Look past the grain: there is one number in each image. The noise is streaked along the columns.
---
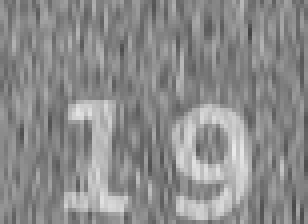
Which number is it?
19
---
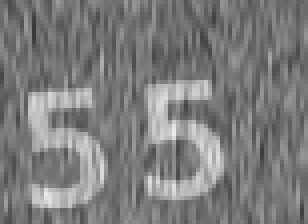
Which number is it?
55
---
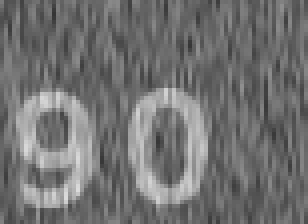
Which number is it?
90
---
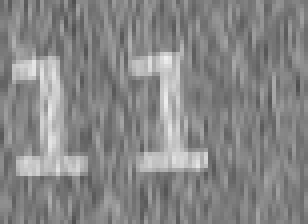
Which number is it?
11
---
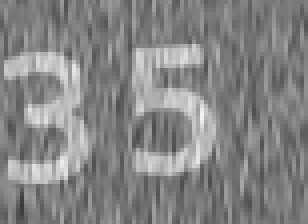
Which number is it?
35
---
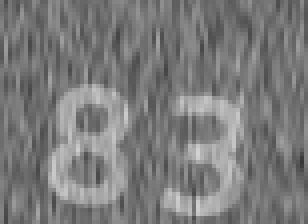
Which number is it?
83
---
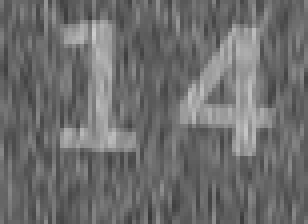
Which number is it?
14
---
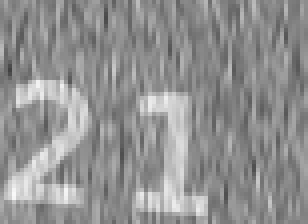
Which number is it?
21
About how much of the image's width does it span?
two thirds
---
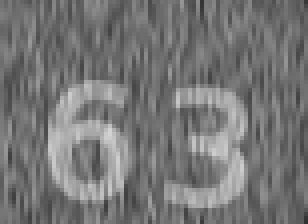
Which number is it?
63
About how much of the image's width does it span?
two thirds
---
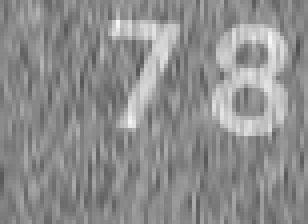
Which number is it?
78
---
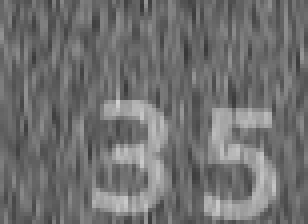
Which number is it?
35
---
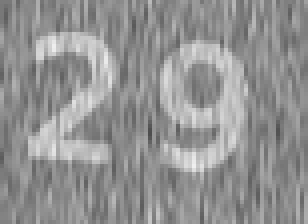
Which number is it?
29
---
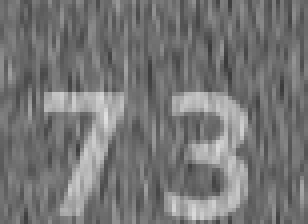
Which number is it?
73
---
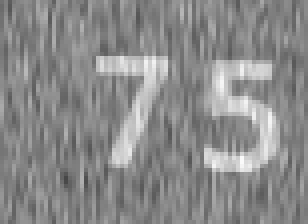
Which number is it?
75
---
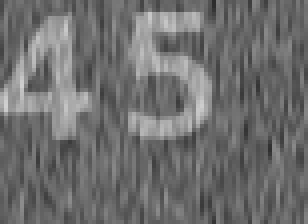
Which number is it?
45
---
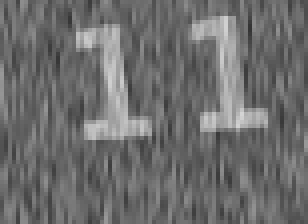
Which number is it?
11
